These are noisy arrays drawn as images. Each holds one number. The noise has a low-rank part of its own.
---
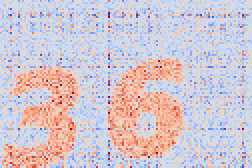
36
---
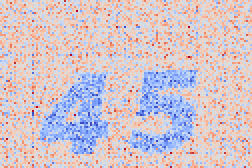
45
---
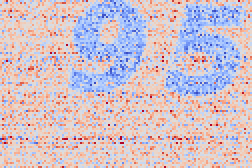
95
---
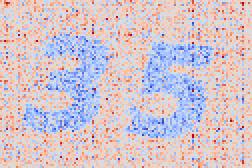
35
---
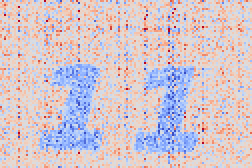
11
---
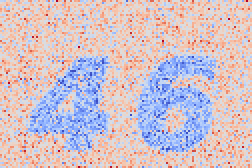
46
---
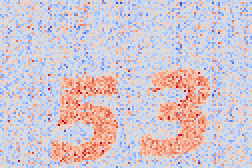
53
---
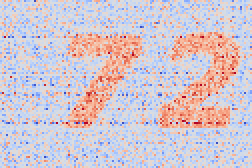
72
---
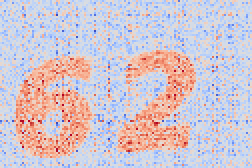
62
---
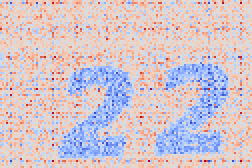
22
